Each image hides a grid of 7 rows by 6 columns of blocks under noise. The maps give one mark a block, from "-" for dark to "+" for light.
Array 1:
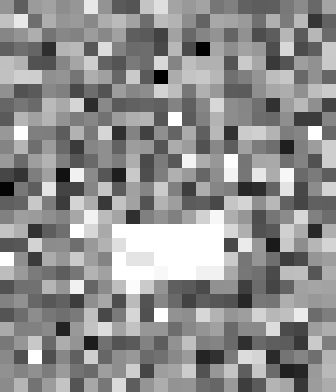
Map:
- - - - - -
- - - - - -
- - - - - -
- - - - - -
- - + + - -
- - - - - -
- - - - - -
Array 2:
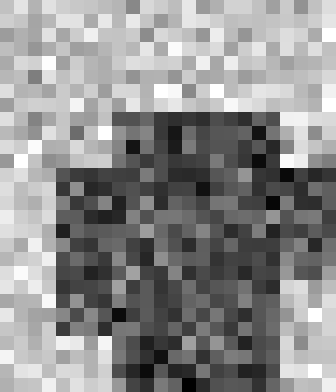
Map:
+ + + + + +
+ + + + + +
+ + - - - +
+ - - - - -
+ - - - - -
+ - - - - +
+ + - - - +
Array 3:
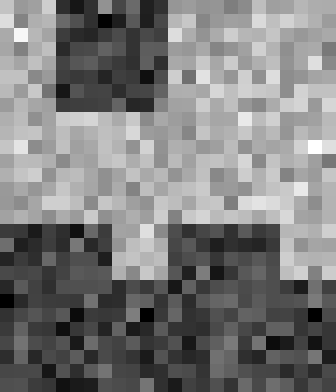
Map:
+ - - + + +
+ - - + + +
+ + + + + +
+ + + + + +
- - + - - +
- - - - - -
- - - - - -
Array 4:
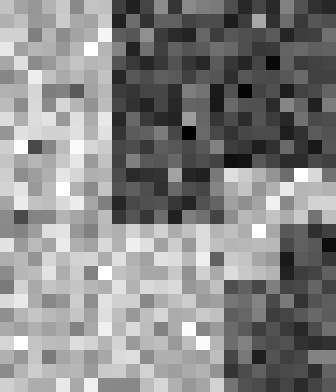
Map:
+ + - - - -
+ + - - - -
+ + - - - -
+ + - - + +
+ + + + + -
+ + + + - -
+ + + + - -
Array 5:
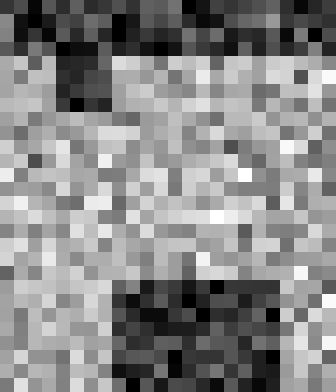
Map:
- - - - - -
+ - + + + +
+ + + + + +
+ + + + + +
+ + + + + +
+ + - - - +
+ + - - - +
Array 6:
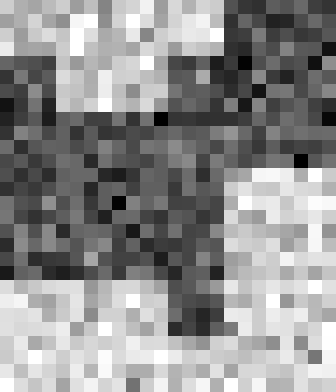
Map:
+ + + + - -
- + + - - -
- - - - - -
- - - - + +
- - - - + +
+ + + - + +
+ + + + + +
